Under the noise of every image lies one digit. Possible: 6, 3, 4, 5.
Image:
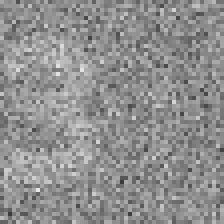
3
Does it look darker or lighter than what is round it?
lighter
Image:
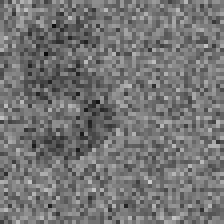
5
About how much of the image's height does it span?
two thirds
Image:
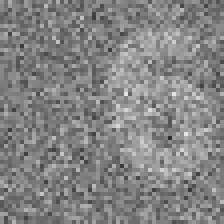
6
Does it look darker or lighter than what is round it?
lighter
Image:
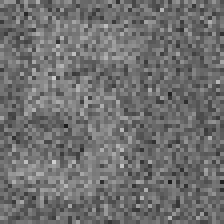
5
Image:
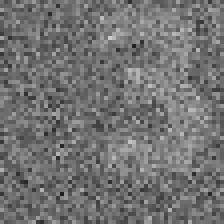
3
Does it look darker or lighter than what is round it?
lighter
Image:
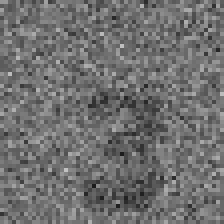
3
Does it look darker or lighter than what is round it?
darker
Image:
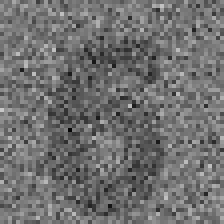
6
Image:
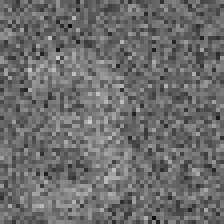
3
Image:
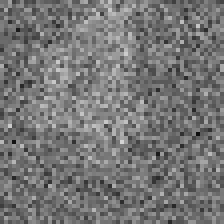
4
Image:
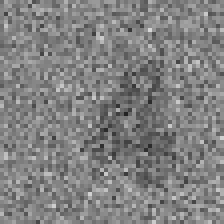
4
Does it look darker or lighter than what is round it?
darker
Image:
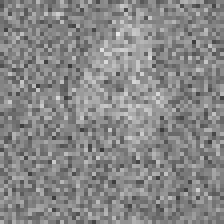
4
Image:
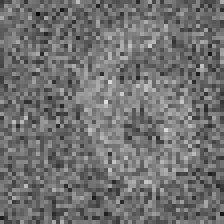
6
